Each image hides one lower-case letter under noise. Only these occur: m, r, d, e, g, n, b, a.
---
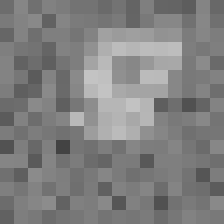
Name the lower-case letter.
g
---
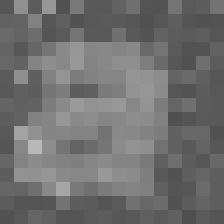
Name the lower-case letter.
a
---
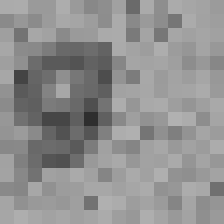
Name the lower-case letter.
g
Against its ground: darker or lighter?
darker
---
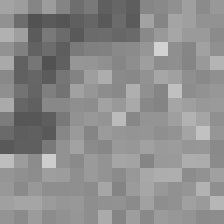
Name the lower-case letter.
r
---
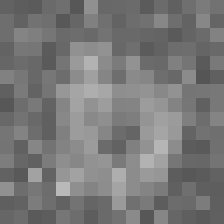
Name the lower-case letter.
b
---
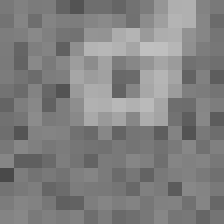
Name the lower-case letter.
d
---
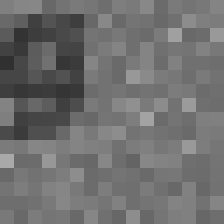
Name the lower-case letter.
g
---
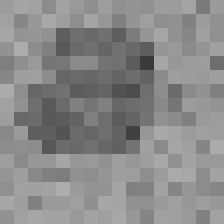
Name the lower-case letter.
a
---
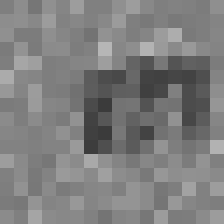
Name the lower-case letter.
m
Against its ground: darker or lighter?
darker
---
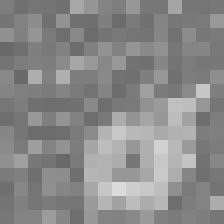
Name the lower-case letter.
d
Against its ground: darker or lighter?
lighter
